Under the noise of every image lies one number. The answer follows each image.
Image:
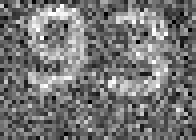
93
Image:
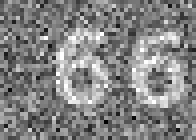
66
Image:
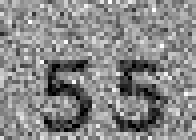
55
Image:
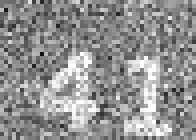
41
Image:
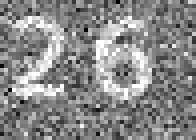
26
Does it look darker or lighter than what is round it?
lighter
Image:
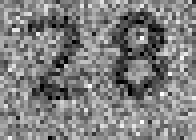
28
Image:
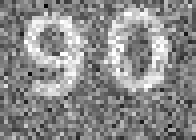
90
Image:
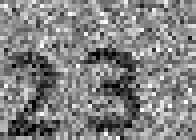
23
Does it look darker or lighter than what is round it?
darker
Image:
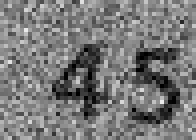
45
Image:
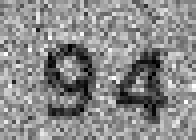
94
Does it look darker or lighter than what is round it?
darker
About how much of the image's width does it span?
two thirds
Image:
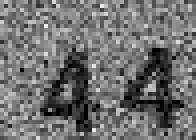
44
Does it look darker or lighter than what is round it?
darker
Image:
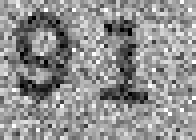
91
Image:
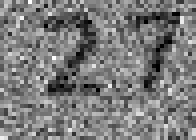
27
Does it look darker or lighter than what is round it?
darker
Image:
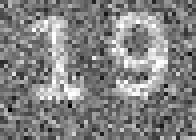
19
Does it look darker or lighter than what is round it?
lighter
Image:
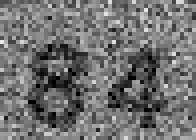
84
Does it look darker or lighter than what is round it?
darker
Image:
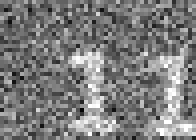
11
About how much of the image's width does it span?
two thirds
